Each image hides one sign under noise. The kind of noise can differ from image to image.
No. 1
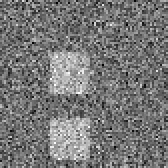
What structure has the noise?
low rank plus noise
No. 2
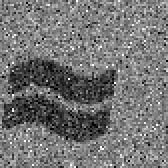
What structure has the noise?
heavy tails
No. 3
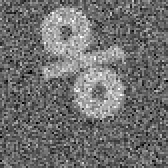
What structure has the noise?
independent entries
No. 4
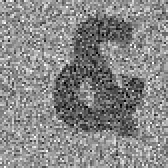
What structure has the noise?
independent entries
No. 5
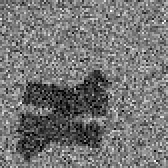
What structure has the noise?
independent entries
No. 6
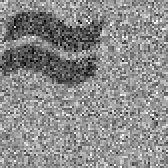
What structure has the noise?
low rank plus noise
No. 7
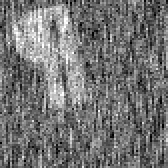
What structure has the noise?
streaked along the columns
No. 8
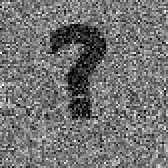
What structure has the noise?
low rank plus noise
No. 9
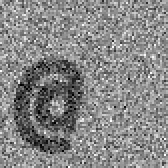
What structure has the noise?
independent entries
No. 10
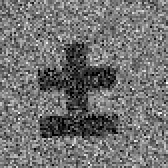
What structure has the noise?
independent entries
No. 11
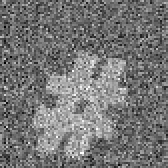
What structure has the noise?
low rank plus noise
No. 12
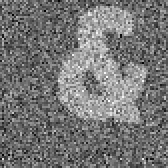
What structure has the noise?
low rank plus noise
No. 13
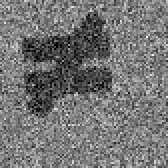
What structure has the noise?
low rank plus noise
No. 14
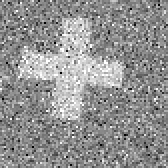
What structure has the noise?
heavy tails
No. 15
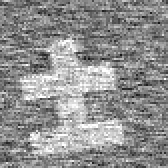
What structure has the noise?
streaked along the rows
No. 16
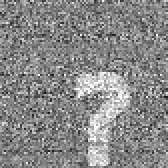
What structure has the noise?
rows of uneven size
